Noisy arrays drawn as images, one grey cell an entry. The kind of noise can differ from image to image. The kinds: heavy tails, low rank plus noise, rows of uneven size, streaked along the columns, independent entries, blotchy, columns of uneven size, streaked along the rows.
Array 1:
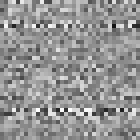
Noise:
rows of uneven size
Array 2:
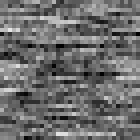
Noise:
streaked along the rows
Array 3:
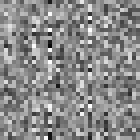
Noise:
columns of uneven size
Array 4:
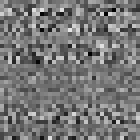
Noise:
rows of uneven size
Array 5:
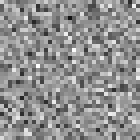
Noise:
independent entries
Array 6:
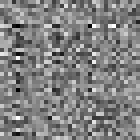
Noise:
low rank plus noise
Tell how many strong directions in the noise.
one
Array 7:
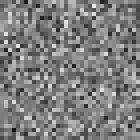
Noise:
independent entries
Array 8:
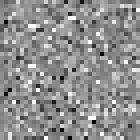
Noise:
heavy tails
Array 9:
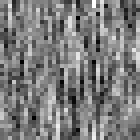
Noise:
streaked along the columns
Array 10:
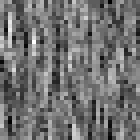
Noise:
streaked along the columns
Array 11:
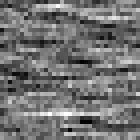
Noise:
streaked along the rows
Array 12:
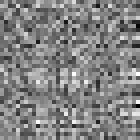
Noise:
low rank plus noise
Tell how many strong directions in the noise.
two
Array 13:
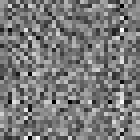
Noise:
low rank plus noise
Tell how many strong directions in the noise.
two
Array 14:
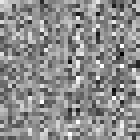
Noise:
columns of uneven size
